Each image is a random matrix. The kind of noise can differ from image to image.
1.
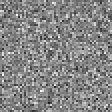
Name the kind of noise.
low rank plus noise
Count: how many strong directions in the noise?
three or four
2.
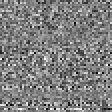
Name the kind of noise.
rows of uneven size
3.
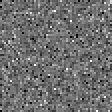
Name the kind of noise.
heavy tails
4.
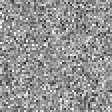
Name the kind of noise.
independent entries
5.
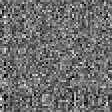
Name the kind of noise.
low rank plus noise
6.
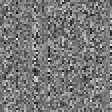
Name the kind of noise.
columns of uneven size
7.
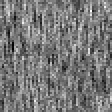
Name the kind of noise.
streaked along the columns
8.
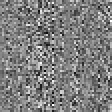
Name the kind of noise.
columns of uneven size
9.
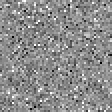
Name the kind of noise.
heavy tails
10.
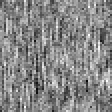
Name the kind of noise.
streaked along the columns
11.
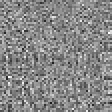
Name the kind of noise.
low rank plus noise
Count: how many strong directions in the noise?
two
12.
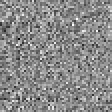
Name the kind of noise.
low rank plus noise
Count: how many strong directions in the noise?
two
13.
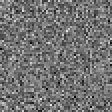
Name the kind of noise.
low rank plus noise
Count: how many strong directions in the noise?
one
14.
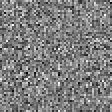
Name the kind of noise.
low rank plus noise
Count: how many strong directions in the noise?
two
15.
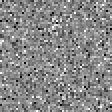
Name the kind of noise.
heavy tails
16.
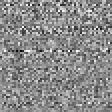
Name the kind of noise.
rows of uneven size
